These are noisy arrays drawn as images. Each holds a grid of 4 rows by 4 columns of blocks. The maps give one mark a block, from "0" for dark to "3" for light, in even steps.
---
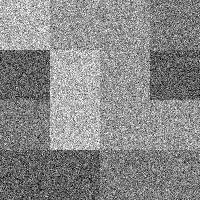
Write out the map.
3 2 2 1
0 3 2 0
1 3 2 2
0 0 1 1
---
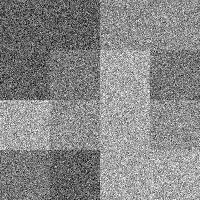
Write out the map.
0 0 2 2
0 1 3 1
3 2 3 2
1 0 3 3
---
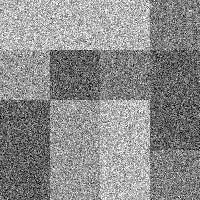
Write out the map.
3 3 3 1
2 0 1 0
0 2 3 0
0 2 3 1
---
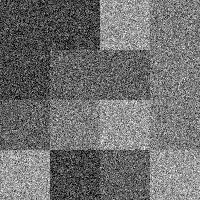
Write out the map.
0 0 3 2
0 1 1 2
1 2 3 2
3 0 1 3
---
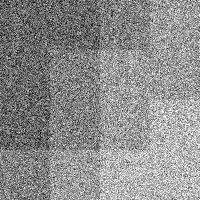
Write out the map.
0 0 1 2
0 1 2 2
0 1 2 3
1 2 3 3
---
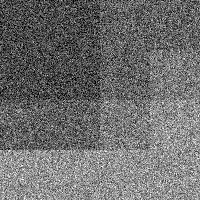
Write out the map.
0 0 1 1
0 0 1 2
1 1 2 3
3 3 3 3
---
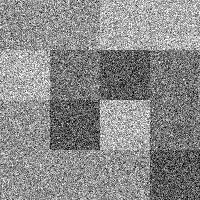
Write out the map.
2 2 3 3
3 1 0 1
2 0 3 1
2 2 2 0
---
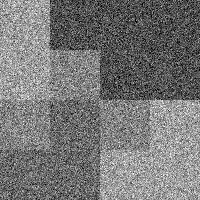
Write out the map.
3 0 0 0
3 2 0 0
2 1 2 3
1 1 3 3
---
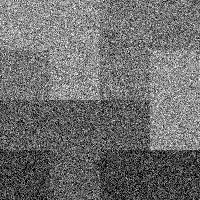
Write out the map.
3 3 2 2
2 3 2 3
1 1 1 3
0 1 0 0
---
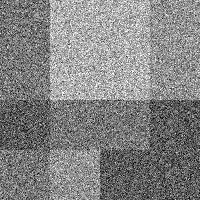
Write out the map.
1 3 3 2
1 3 3 2
0 1 1 0
1 2 0 0
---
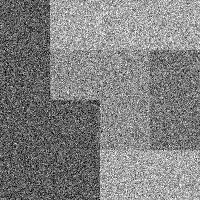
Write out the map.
0 3 3 3
0 2 2 1
0 0 2 1
0 0 3 3
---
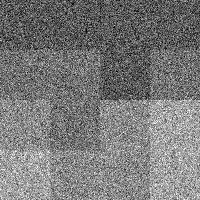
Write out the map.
0 0 0 0
1 1 0 1
2 1 2 3
3 2 2 3
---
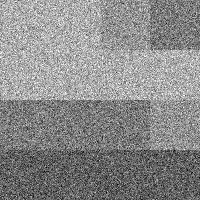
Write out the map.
3 3 2 1
3 3 3 3
1 1 1 2
0 0 0 0
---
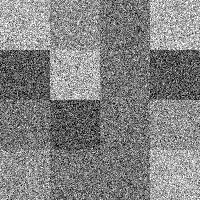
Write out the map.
3 2 1 3
0 3 1 0
1 0 1 2
2 1 1 3
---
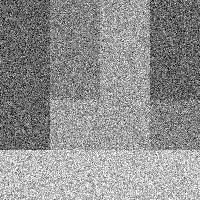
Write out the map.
0 1 2 0
0 1 2 0
0 2 2 1
3 3 3 3
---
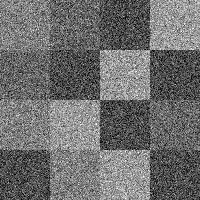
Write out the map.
2 1 0 3
1 0 3 0
2 3 0 1
0 2 3 0
